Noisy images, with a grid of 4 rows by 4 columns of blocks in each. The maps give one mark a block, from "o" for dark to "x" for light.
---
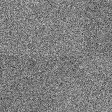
x x x o
x x x o
o o o x
o o x x
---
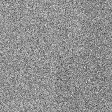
x x x o
x x x o
x x o o
x x o o
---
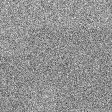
x x x x
x o o o
o o o o
o x o o
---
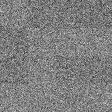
x o o o
o x x x
o x o o
x x x x
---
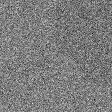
x x o o
x x o o
x x x o
x x x x
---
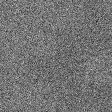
x x x o
x x o o
x o o x
x x o o
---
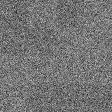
o x o x
o o x x
x x x x
x o o o
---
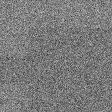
x x x x
x o o o
o o o o
x o o o
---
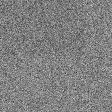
o o o x
o o o x
x x x x
x x x x
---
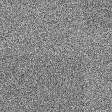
x x x o
x x x x
o o o x
o o o x
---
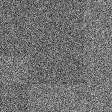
o o o x
o o o x
x o o x
o x x x
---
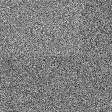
x x x o
x x x o
o o o o
o o o o
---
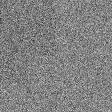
o o x x
o o x x
o x x x
x x x x
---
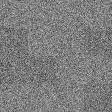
x x x x
o x x o
o o x x
x x x o
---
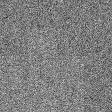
o o o o
o x o o
x x x o
x x x o
